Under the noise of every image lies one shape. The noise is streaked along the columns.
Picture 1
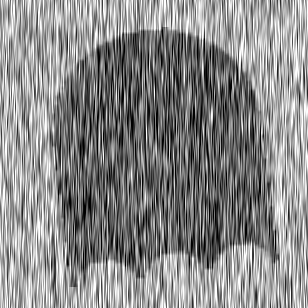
ghost
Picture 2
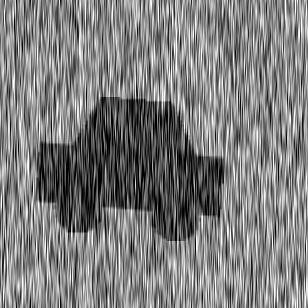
car
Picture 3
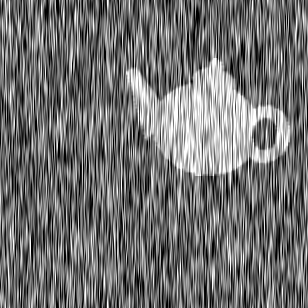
teapot
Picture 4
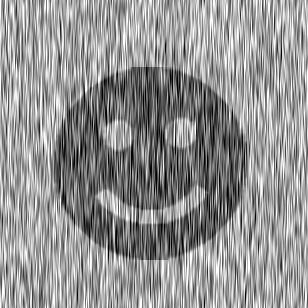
smiling face
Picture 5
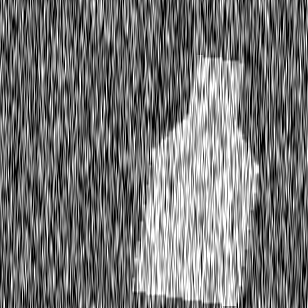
bottle
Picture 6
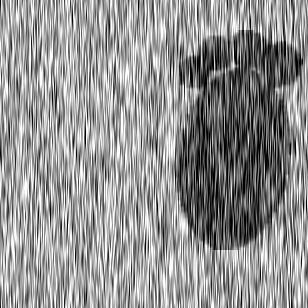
footprint
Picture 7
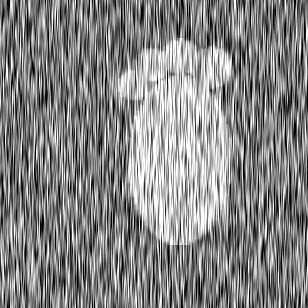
footprint
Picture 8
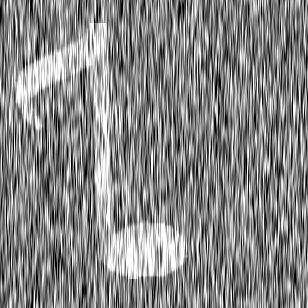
musical note
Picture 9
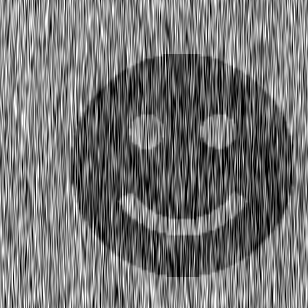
smiling face
